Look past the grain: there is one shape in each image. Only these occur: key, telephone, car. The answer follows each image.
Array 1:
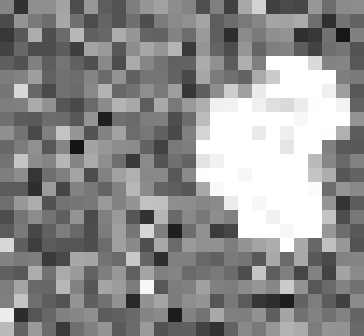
car
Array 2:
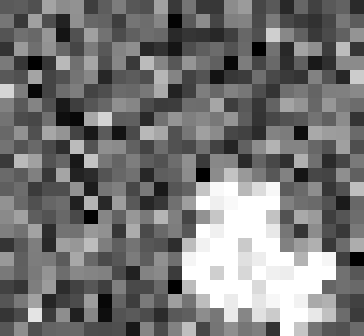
car
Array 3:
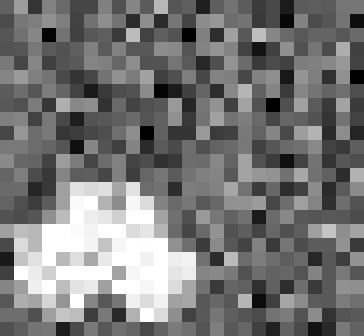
car
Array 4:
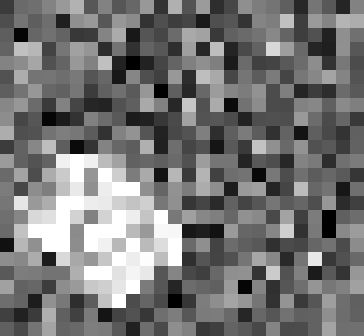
telephone
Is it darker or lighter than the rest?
lighter
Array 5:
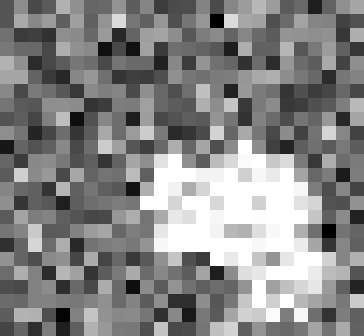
car
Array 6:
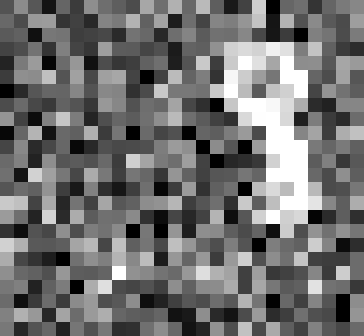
key
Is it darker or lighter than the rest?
lighter
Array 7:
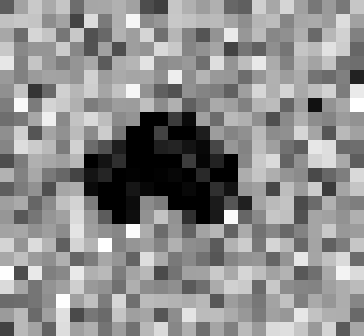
car
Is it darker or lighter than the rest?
darker
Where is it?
centre
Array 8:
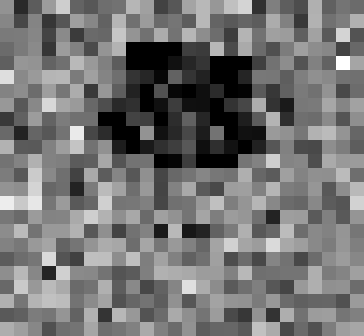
telephone
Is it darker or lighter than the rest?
darker
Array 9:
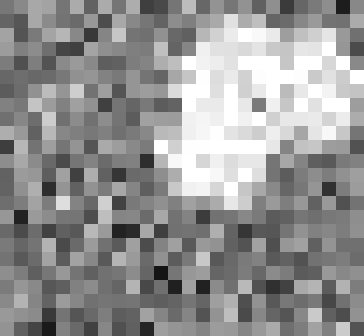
car
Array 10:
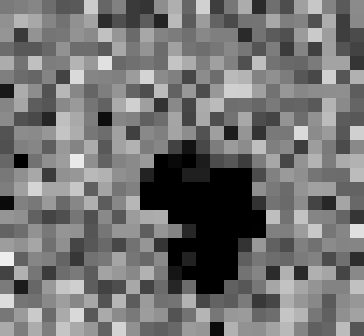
car
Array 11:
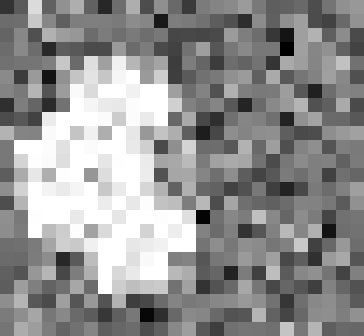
car
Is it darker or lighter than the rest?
lighter
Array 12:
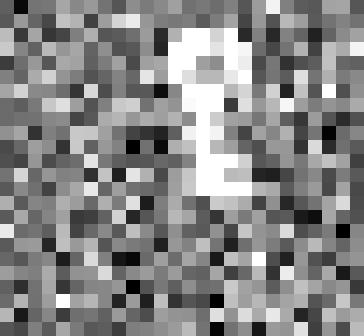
key
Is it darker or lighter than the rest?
lighter
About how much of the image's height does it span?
half
